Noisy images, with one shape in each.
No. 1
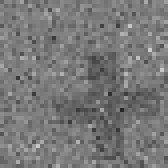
cross
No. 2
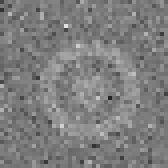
bullseye
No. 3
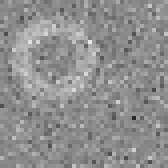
ring
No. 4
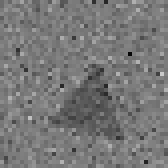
triangle
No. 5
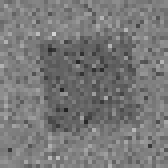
square
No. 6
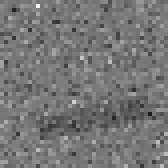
bar
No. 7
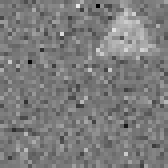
triangle
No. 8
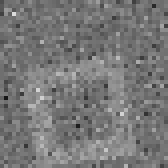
square frame
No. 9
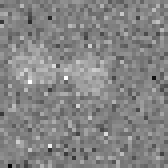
dumbbell
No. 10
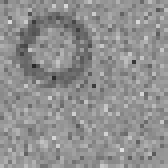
ring
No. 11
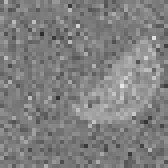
half disc
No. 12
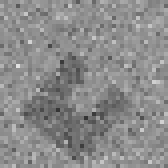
square with a notch
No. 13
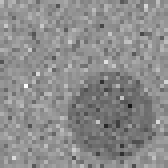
disc
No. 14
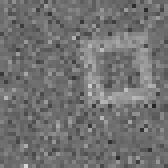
square frame
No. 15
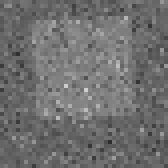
square
